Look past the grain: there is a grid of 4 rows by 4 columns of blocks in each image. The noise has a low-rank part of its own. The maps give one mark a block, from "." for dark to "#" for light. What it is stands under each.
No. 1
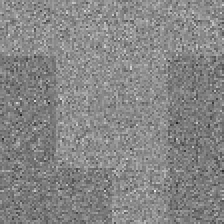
####
.##.
.##.
..#.
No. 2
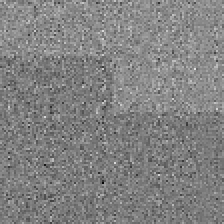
####
..##
....
....
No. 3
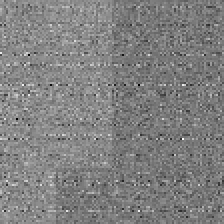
##..
##..
##..
#...
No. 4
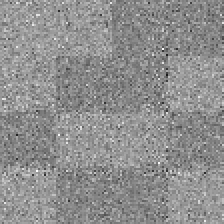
##..
#..#
.##.
#..#
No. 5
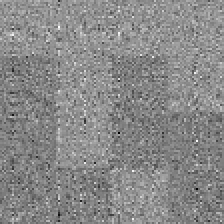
####
.#.#
.#..
..#.
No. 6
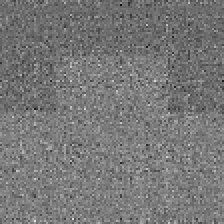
....
.##.
####
####
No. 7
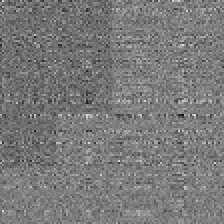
..##
..##
.###
####
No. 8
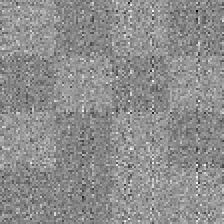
#.#.
.#.#
#.#.
..##
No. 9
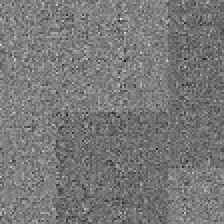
###.
###.
#...
#..#
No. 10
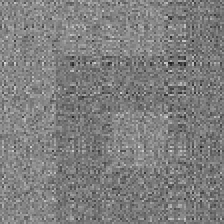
###.
#...
#.#.
#...
